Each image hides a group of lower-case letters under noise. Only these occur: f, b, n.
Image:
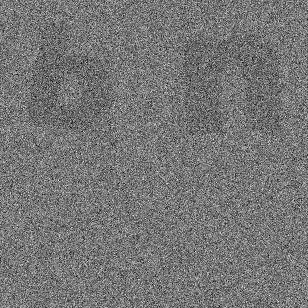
top left: dark b; top right: dark n
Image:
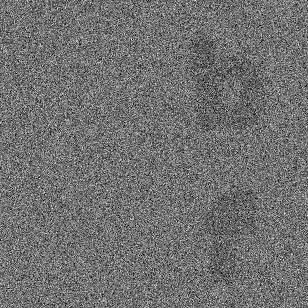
top right: dark b; bottom right: dark f
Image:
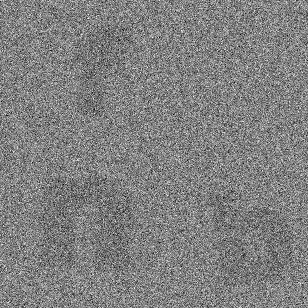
top left: dark f; bottom left: dark n; bottom right: dark b
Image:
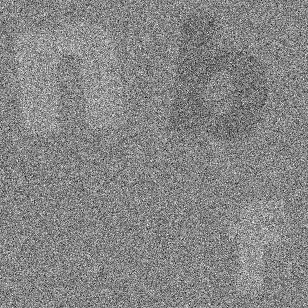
top left: light n; top right: dark b; bottom right: light f
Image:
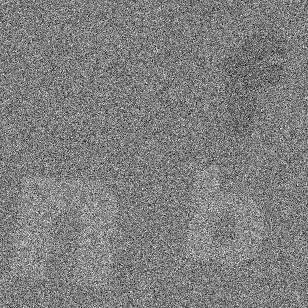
top right: dark f; bottom left: light n; bottom right: light b
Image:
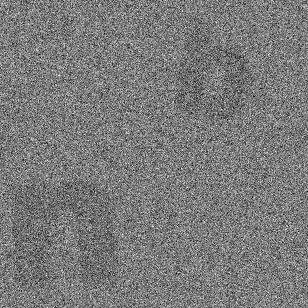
top right: dark b; bottom left: dark n
